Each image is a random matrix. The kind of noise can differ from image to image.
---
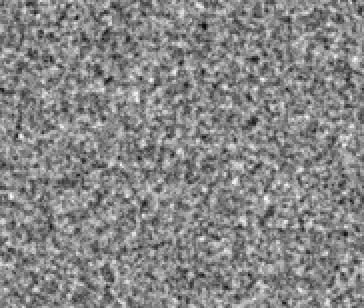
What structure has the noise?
blotchy
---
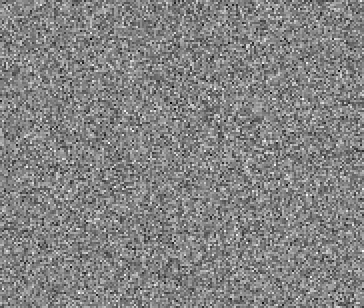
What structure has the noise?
independent entries
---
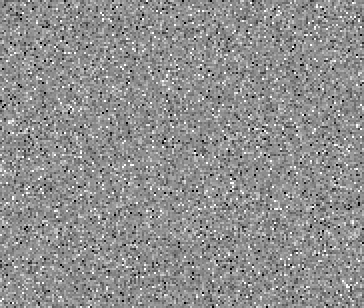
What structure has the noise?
heavy tails
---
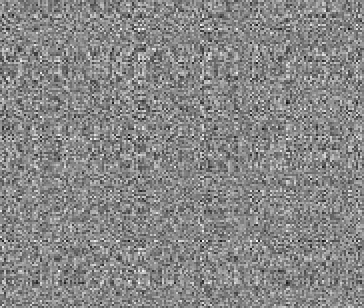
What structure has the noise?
low rank plus noise
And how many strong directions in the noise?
three or four
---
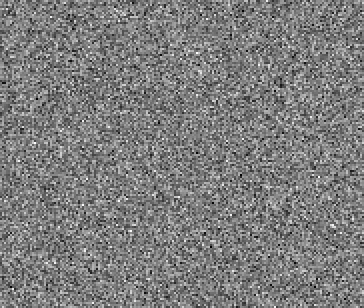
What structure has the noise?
independent entries
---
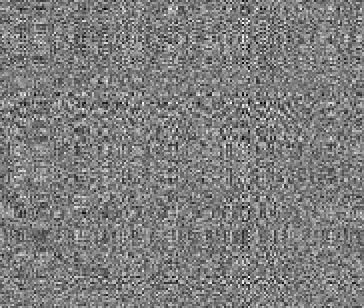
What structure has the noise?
low rank plus noise
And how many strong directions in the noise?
three or four
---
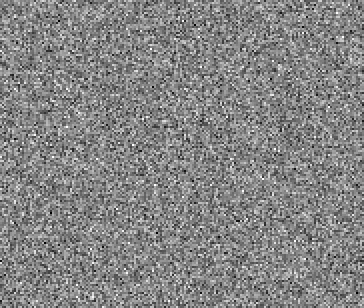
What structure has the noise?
independent entries
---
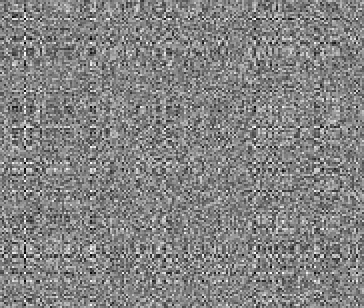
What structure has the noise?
low rank plus noise
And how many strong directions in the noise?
one
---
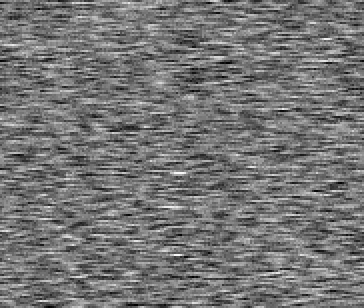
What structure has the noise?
streaked along the rows
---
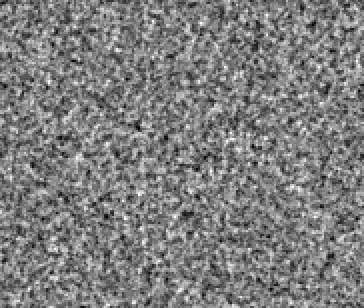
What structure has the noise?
blotchy
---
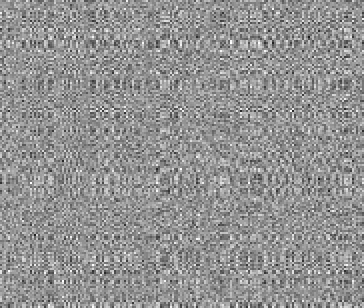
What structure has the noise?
low rank plus noise
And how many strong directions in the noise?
one
